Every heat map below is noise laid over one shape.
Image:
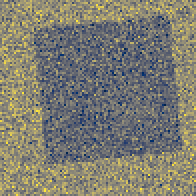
square
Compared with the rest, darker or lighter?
darker
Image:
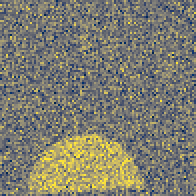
half disc
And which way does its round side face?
up
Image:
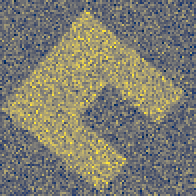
square with a notch
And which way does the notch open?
down and right
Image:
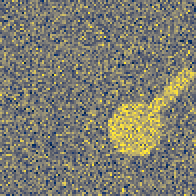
lollipop
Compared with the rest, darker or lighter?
lighter
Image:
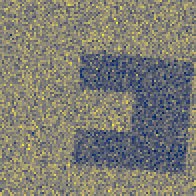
square with a notch
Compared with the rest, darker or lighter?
darker
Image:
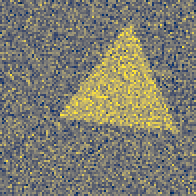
triangle
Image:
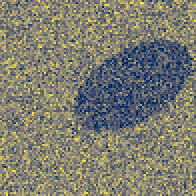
ellipse
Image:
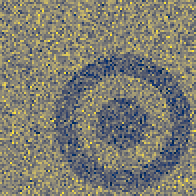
bullseye
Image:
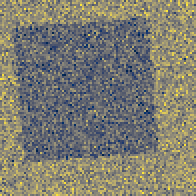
square
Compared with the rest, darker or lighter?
darker
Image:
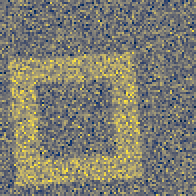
square frame
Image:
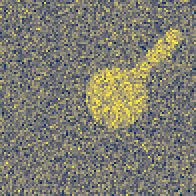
lollipop
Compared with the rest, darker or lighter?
lighter
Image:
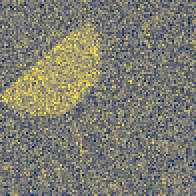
half disc
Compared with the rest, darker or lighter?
lighter
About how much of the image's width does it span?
half
